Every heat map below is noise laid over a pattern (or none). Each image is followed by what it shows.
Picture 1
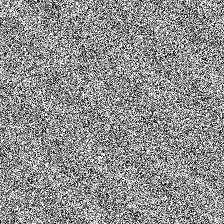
diagonal stripes
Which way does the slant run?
top left to bottom right
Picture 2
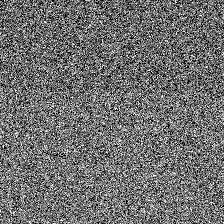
a sharp edge
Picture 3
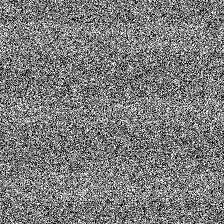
horizontal stripes
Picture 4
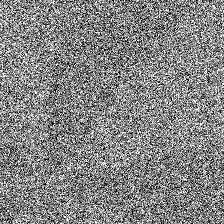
spokes from one point
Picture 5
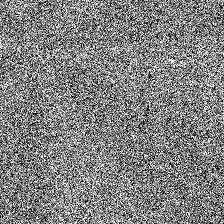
spokes from one point
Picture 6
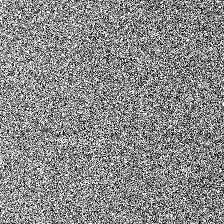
a smooth slope
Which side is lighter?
left
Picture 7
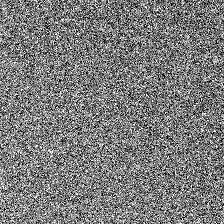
a smooth slope
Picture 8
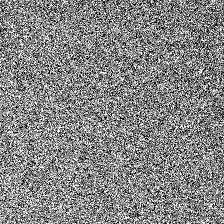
a smooth slope
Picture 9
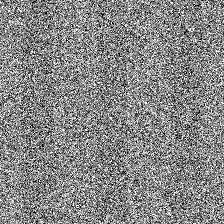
vertical stripes
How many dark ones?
3
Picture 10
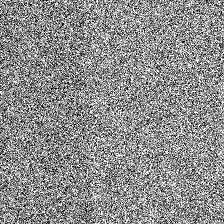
a sharp edge
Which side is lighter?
right
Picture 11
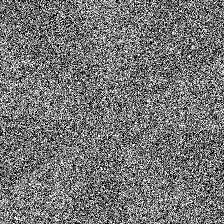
spokes from one point
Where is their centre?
centre
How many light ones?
5
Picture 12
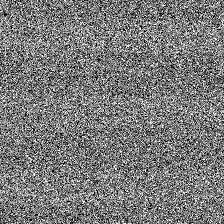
horizontal stripes
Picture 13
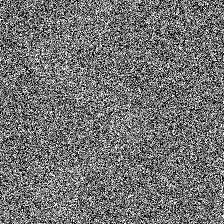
a wavy band
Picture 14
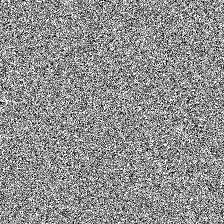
only noise
